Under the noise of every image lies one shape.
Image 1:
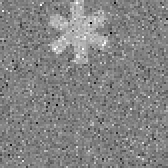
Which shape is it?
asterisk
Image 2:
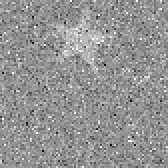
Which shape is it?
star
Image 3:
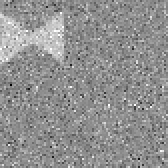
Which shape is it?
bow tie
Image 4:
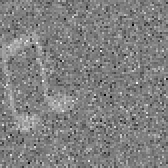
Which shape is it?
pair of musical notes
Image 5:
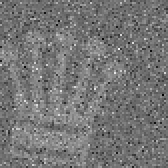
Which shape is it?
chess queen
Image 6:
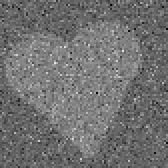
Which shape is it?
heart
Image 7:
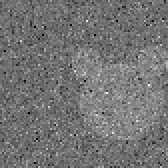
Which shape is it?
bear's head
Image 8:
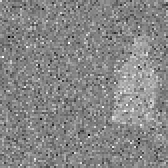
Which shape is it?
bottle
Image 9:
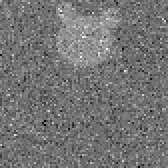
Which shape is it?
bear's head
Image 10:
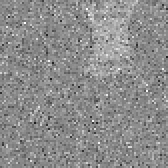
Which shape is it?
chess rook
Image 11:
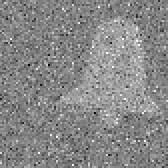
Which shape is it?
bell
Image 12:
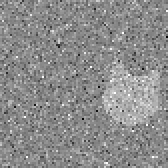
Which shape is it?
cat's head
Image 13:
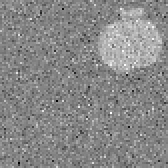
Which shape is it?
apple
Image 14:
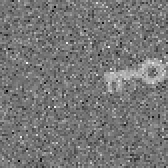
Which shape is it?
key
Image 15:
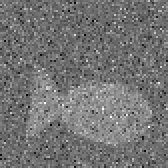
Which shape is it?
fish
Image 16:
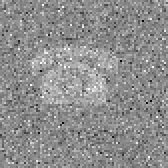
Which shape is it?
telephone
